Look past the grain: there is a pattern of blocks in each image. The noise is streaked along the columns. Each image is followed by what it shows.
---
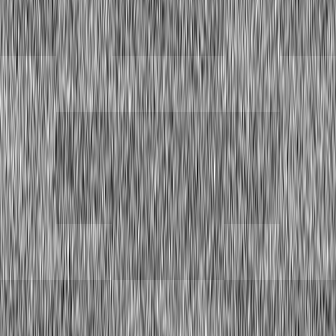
left and right mirror each other
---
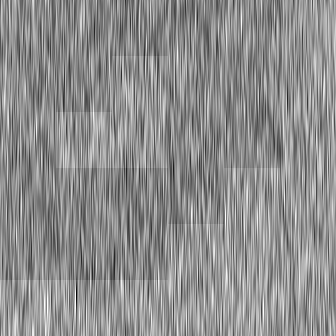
mirrored about the diagonal from the top left
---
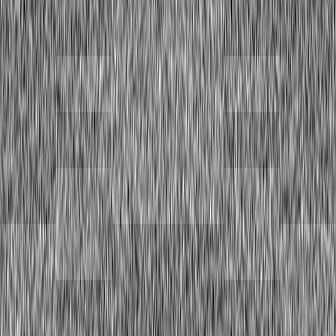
left and right mirror each other
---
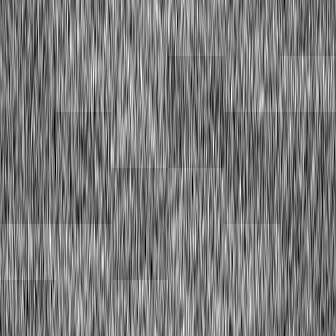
the same after a half turn
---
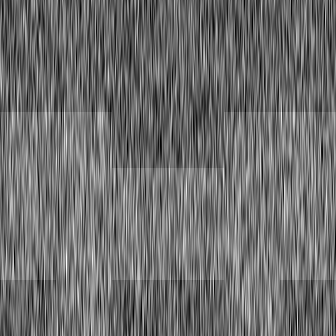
left and right mirror each other
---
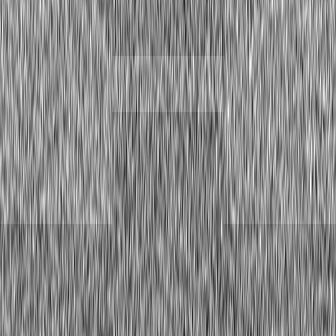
left and right mirror each other
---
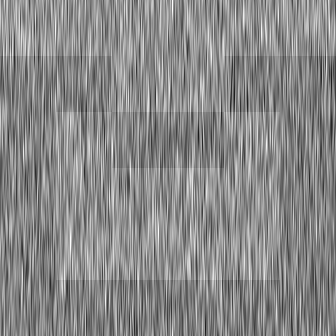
left and right mirror each other
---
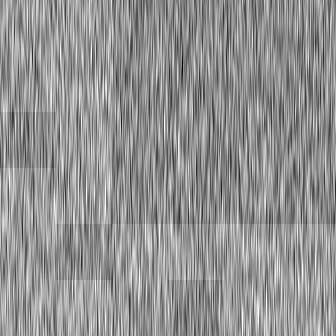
mirrored about the diagonal from the bottom left
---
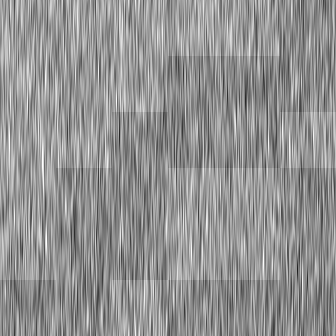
mirrored about the diagonal from the top left
